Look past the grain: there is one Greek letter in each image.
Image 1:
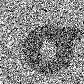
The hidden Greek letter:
sigma
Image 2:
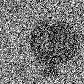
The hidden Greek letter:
phi
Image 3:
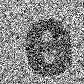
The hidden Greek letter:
theta
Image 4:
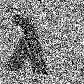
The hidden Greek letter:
lambda
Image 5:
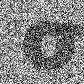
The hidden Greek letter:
sigma
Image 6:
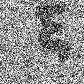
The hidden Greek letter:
xi
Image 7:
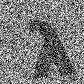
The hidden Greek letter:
lambda
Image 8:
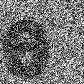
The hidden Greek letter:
theta
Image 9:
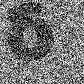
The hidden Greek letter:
delta
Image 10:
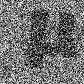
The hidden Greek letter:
mu
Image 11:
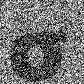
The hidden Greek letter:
sigma
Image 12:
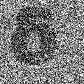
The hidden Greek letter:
delta
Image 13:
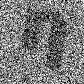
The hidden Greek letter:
eta
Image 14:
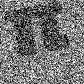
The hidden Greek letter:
pi
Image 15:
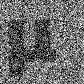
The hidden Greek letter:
mu
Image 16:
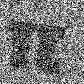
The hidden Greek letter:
pi
